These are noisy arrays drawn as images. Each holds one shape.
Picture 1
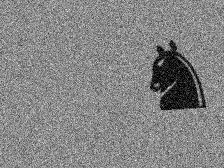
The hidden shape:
chess knight
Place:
middle right
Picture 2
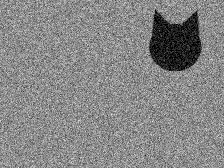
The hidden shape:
cat's head
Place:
top right
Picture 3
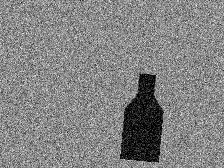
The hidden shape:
bottle
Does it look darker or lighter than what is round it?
darker
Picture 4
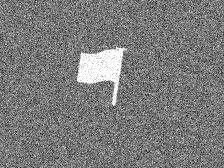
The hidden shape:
flag
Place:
centre
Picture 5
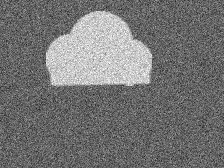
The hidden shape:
cloud
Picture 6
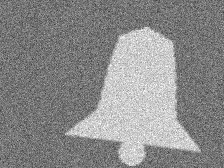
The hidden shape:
bell
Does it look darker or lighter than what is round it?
lighter
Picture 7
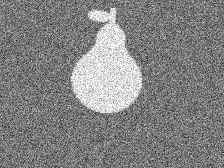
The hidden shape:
pear
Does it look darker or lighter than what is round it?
lighter
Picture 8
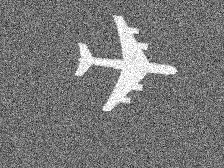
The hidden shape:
airplane
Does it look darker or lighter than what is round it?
lighter
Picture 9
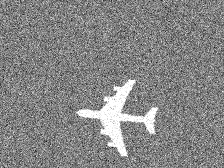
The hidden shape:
airplane
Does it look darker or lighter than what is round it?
lighter
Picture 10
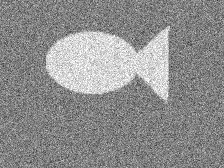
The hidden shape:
fish
